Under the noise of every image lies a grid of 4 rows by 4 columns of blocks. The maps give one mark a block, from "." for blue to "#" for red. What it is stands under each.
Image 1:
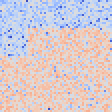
. . . .
. # # #
# # # #
# # # #
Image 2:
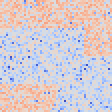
# # # #
. . . #
. . . .
# # . .
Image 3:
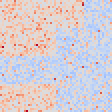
# # # .
# # . .
. . . .
# # . .
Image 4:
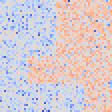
. . # #
. . # #
. # # #
. . . #
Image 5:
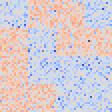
. # # .
# . # #
# . . .
# # . .
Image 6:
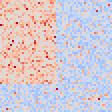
# # . .
# # . .
# # . .
. . . .
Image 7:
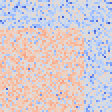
. . . .
# # # .
# # # .
# # # .
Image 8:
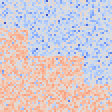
. . . .
# . . .
# # # .
# # # #
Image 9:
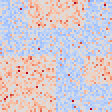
. # # .
. . . .
# # . #
# # . .
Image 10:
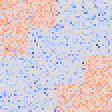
# # . .
# . . .
. . . #
. . # #
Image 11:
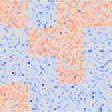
# . # #
. # # .
. . # .
# . . .
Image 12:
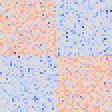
# # . .
# # . .
. . # #
. . # #
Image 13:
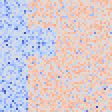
. # # #
. . # #
. # # #
. # # #
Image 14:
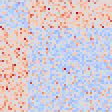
. # # #
# . . .
# . . .
# . . .
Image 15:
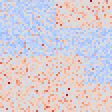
. . # #
. . . .
# # # .
# # # #
